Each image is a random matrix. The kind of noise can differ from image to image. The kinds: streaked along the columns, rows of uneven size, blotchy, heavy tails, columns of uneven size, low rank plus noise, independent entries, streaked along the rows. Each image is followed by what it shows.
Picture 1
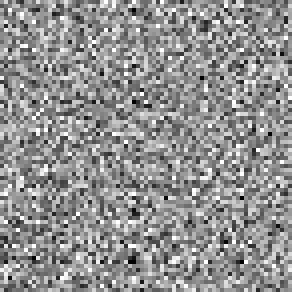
low rank plus noise
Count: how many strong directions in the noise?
one
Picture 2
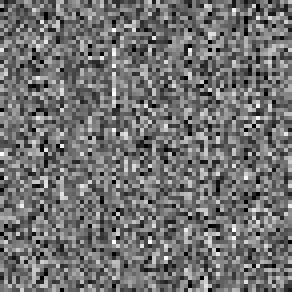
columns of uneven size
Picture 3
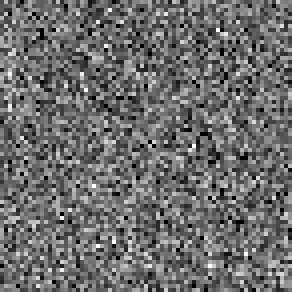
independent entries
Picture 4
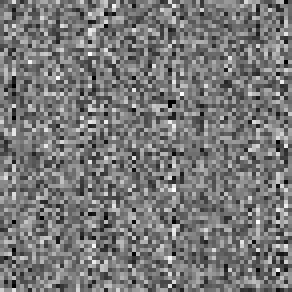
columns of uneven size
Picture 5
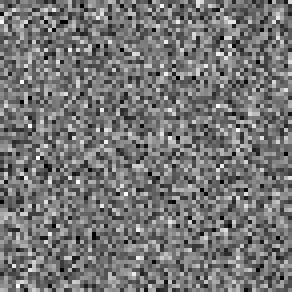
independent entries
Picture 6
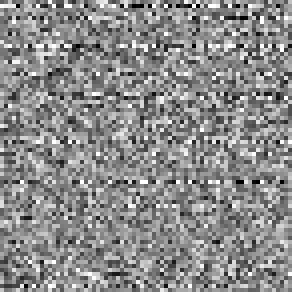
rows of uneven size
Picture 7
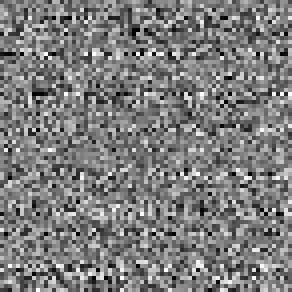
rows of uneven size
